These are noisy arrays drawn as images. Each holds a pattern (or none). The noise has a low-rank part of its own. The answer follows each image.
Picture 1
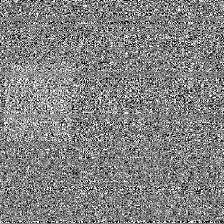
one block
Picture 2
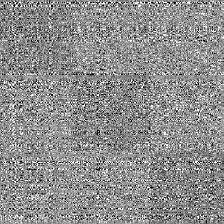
blocks along the diagonal
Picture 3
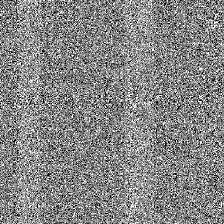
bands of columns
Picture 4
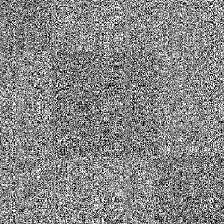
blocks along the diagonal
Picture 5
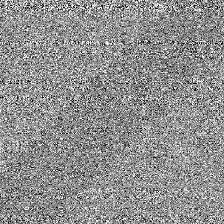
a diagonal band
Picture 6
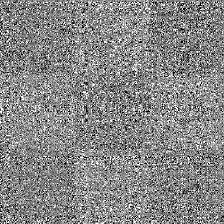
a checkerboard
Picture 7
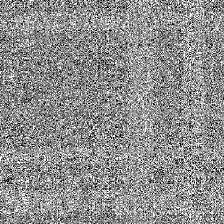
bands of rows crossing bands of columns
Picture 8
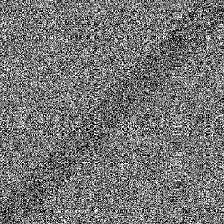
a diagonal band
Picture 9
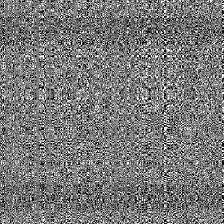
bands of rows
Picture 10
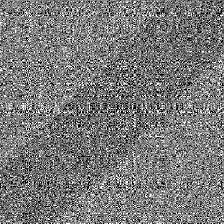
a diagonal band
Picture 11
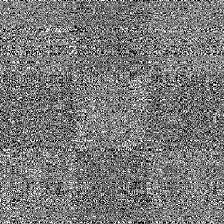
a checkerboard
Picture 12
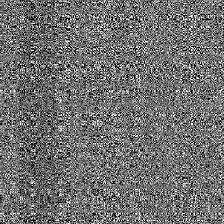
one band of columns
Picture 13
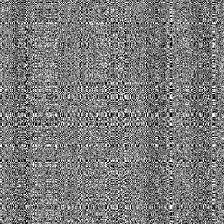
bands of columns
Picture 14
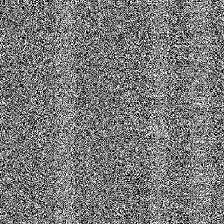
bands of columns
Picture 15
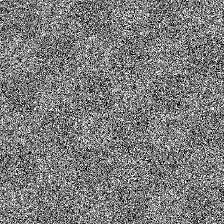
a checkerboard
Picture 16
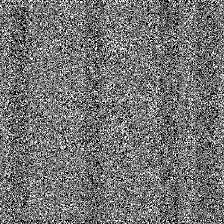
bands of columns
